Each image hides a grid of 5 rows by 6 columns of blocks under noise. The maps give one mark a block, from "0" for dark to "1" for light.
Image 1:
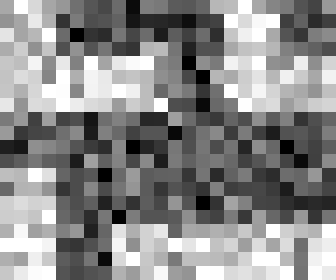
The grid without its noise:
1 0 0 0 1 0
1 1 1 0 1 1
0 0 0 0 0 0
1 0 0 0 0 0
1 0 1 1 1 1
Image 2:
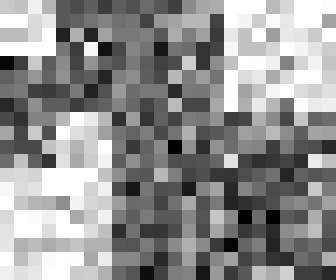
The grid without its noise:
1 0 0 0 1 1
0 0 0 0 1 1
0 1 0 0 0 0
1 1 0 0 0 0
1 1 0 0 0 0
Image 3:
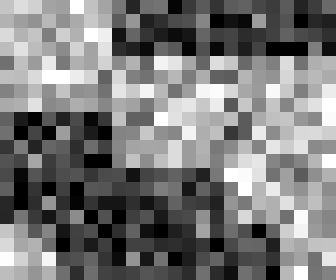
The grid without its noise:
1 1 0 0 0 0
1 1 1 1 1 1
0 0 1 1 1 1
0 0 0 0 1 1
1 0 0 0 0 1
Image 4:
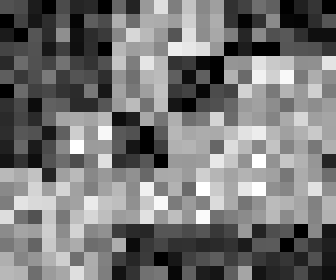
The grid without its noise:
0 0 1 1 0 0
0 0 1 0 1 1
0 1 0 1 1 1
1 1 1 1 1 1
1 1 0 0 0 0
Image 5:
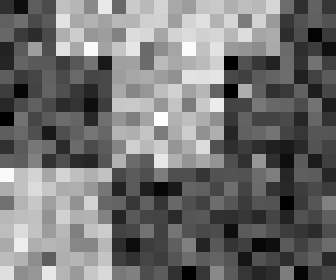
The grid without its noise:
0 1 1 1 1 0
0 0 1 1 0 0
0 0 1 1 0 0
1 1 0 0 0 0
1 1 0 0 0 0
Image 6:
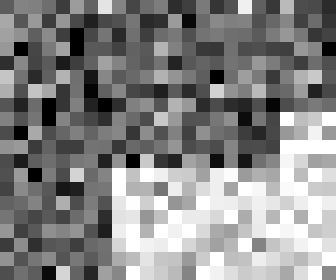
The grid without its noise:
0 0 0 0 0 0
0 0 0 0 0 0
0 0 0 0 0 1
0 0 1 1 1 1
0 0 1 1 1 1
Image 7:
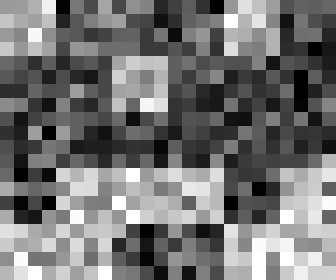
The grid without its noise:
1 0 0 0 1 0
0 0 1 0 0 0
0 0 0 0 0 0
0 1 1 1 0 1
1 1 0 0 1 1
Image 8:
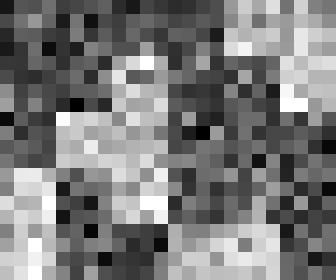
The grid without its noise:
0 0 0 0 1 1
0 0 1 0 0 1
0 1 1 0 0 0
1 0 1 0 0 0
1 0 0 1 1 0
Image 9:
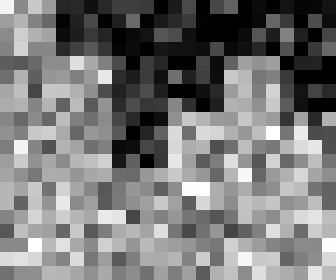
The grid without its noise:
1 0 0 0 0 0
1 1 0 0 1 0
1 1 0 1 1 1
1 1 1 1 1 1
1 1 1 1 1 1
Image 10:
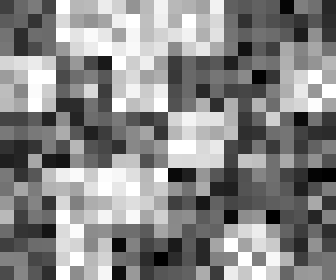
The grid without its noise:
0 1 1 1 0 0
1 0 1 0 0 1
0 0 0 1 0 0
0 1 1 0 0 0
0 1 0 0 1 0
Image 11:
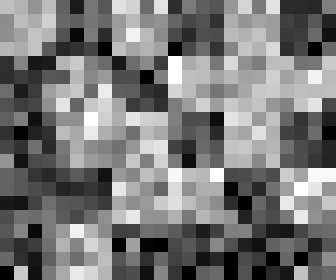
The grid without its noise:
1 0 1 0 1 0
0 1 0 1 1 1
0 1 1 0 1 0
0 0 1 1 0 1
0 1 0 0 0 0
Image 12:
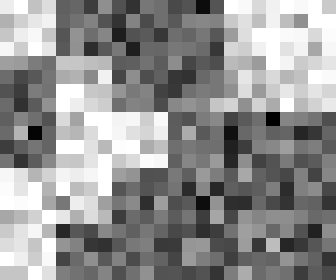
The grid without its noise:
1 0 0 0 1 1
0 1 0 0 1 1
0 1 1 0 0 0
1 1 0 0 0 0
1 0 0 0 0 0
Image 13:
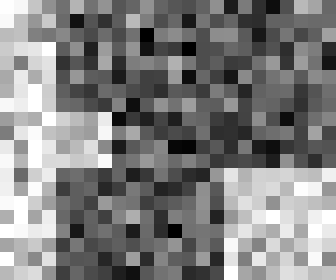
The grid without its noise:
1 0 0 0 0 0
1 0 0 0 0 0
1 1 0 0 0 0
1 0 0 0 1 1
1 0 0 0 1 1
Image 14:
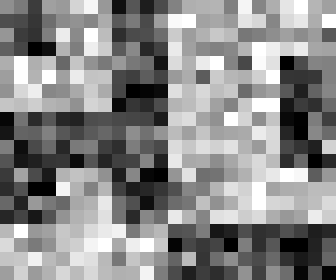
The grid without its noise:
0 1 0 1 1 1
1 1 0 1 1 0
0 0 0 1 1 0
0 1 0 1 1 1
1 1 1 0 0 0
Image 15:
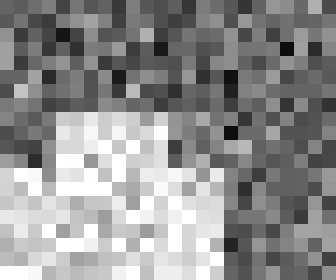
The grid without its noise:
0 0 0 0 0 0
0 0 0 0 0 0
0 1 1 0 0 0
1 1 1 1 0 0
1 1 1 1 0 0
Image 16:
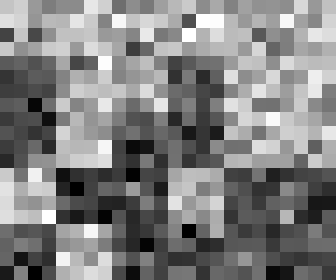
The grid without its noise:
1 1 1 1 1 1
0 1 1 0 1 1
0 1 0 0 1 1
1 0 0 1 0 0
0 1 0 0 0 0
